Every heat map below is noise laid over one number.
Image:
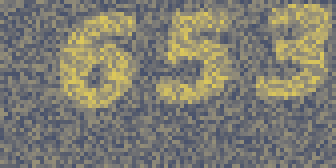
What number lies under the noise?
653
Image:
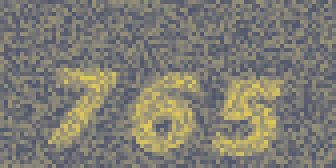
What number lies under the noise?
765
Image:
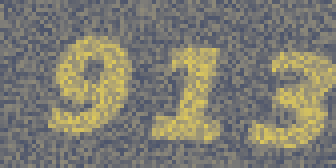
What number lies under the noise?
913
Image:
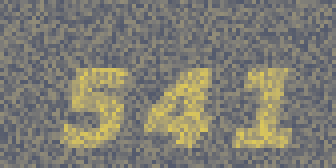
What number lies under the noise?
541
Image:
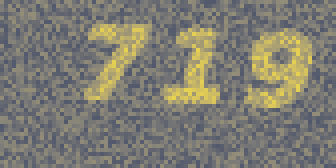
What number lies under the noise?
719
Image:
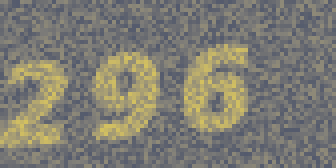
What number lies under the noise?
296
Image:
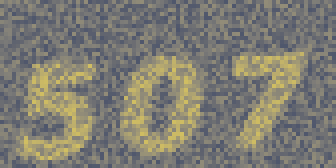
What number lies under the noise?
507
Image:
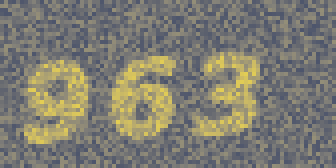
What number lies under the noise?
963
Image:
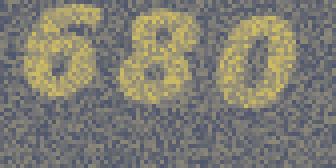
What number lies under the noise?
680
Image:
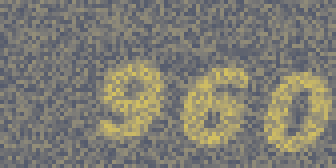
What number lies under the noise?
960
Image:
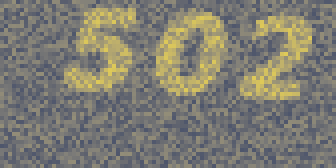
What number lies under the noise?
502
